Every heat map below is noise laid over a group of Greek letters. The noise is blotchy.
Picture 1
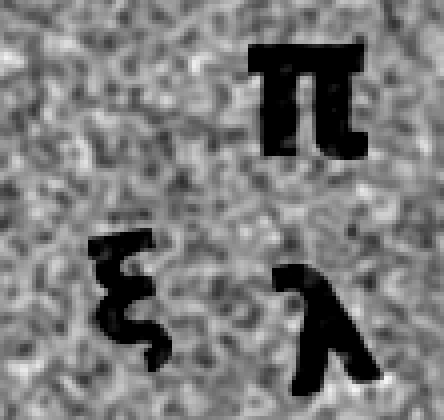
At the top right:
pi
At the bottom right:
lambda
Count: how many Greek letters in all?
3
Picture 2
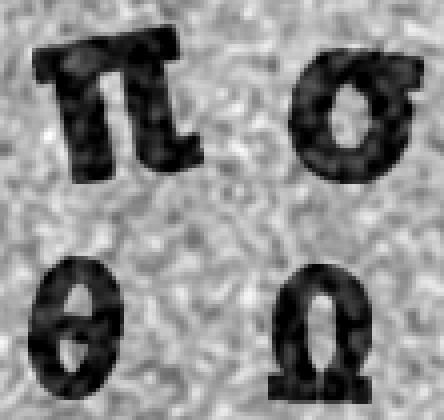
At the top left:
pi
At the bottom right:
omega
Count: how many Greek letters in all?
4
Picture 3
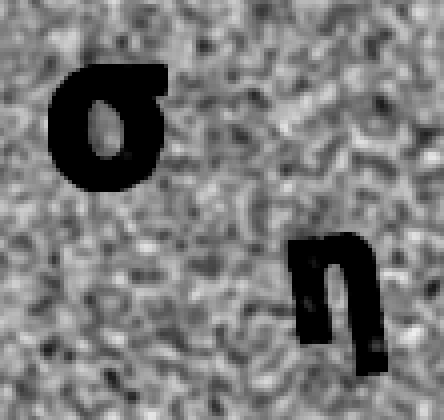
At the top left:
sigma
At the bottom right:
eta
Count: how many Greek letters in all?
2
